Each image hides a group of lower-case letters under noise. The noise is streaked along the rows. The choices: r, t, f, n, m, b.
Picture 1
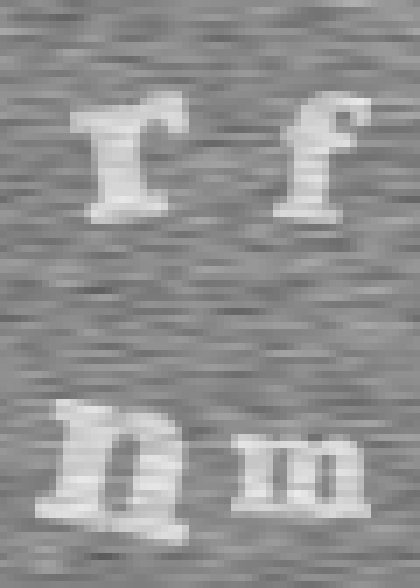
top left: r; top right: f; bottom left: n; bottom right: m
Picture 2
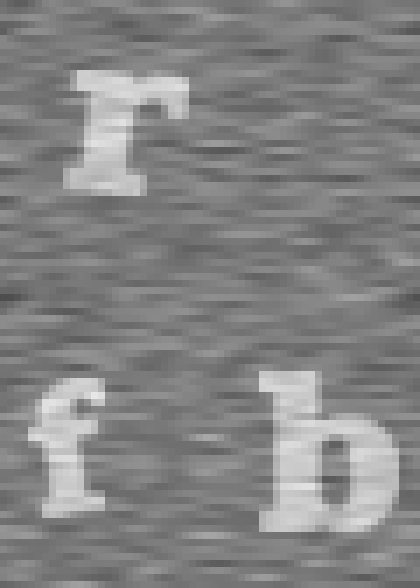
top left: r; bottom left: f; bottom right: b
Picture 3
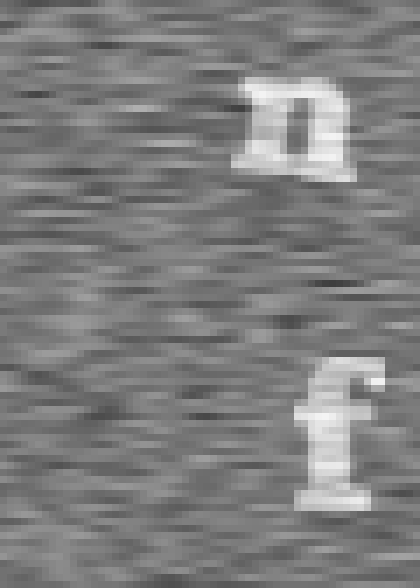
top right: n; bottom right: f
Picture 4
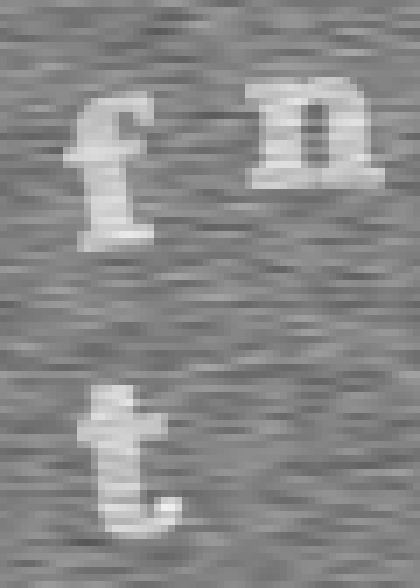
top left: f; top right: n; bottom left: t
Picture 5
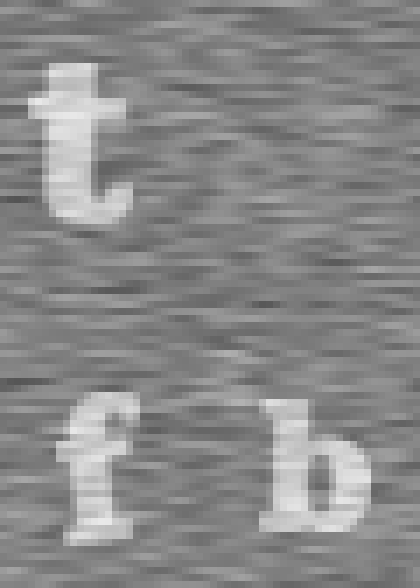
top left: t; bottom left: f; bottom right: b
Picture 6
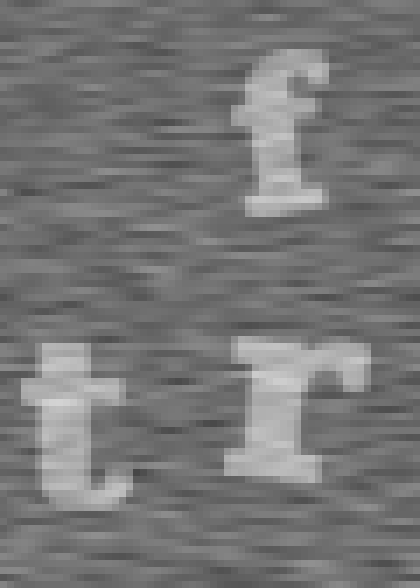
top right: f; bottom left: t; bottom right: r
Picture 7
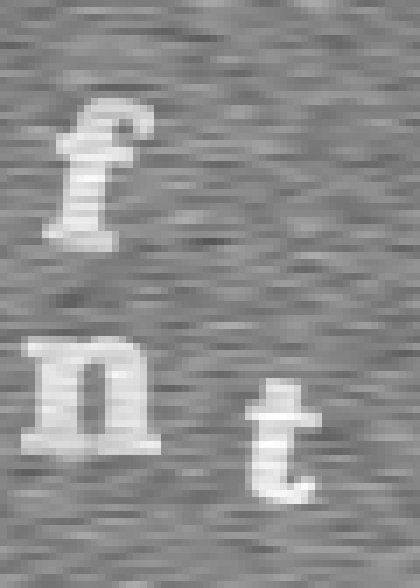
top left: f; bottom left: n; bottom right: t
